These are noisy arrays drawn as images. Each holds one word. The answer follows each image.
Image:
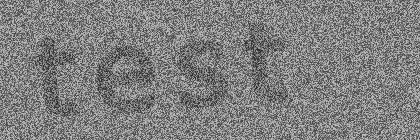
test
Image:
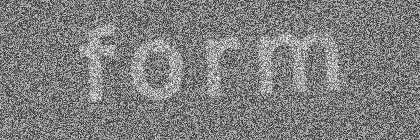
form
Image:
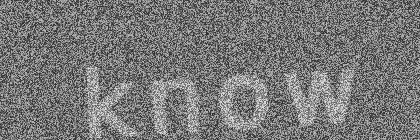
know
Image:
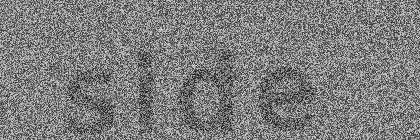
side
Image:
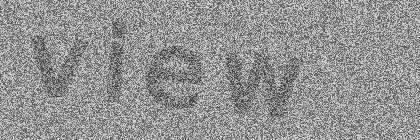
view
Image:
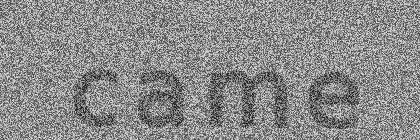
came
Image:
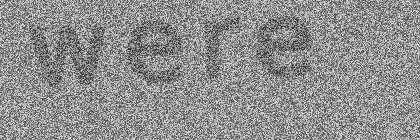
were
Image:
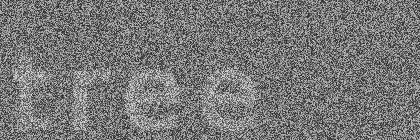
tree
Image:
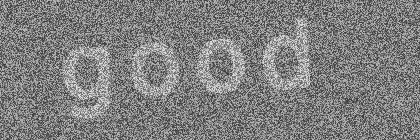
good
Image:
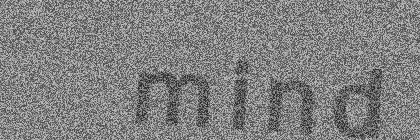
mind
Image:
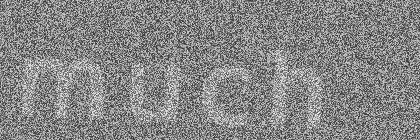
much
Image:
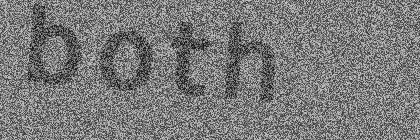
both
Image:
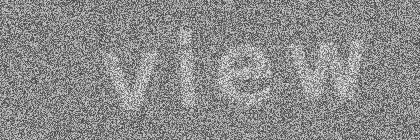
view
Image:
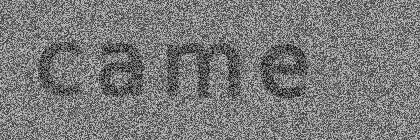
came
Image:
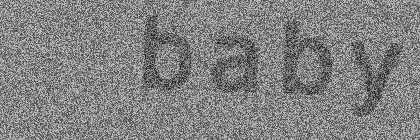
baby
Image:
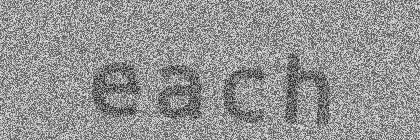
each
